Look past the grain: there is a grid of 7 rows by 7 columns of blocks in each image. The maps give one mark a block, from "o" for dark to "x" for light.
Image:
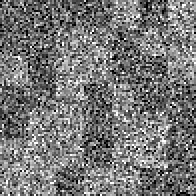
ooooxox
ooxxoxx
xoxxoox
ooxoxoo
oxxoxxo
xxxoxxo
xxoxxoo
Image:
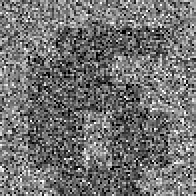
xxxxxxx
xxoooox
xoooxxx
xooooxx
xooxoox
xooxoox
xxoooxx
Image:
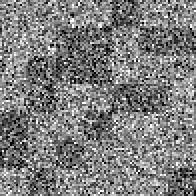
xxxxoxx
xxooxoo
xoooxxx
xoxxoox
oxxoxxx
oxoxxxx
xoxxxxo
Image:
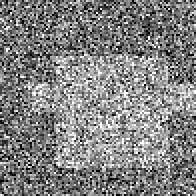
ooooooo
ooooooo
ooxxxxo
oxxxxxx
ooxxxxo
ooxxxxo
ooooooo
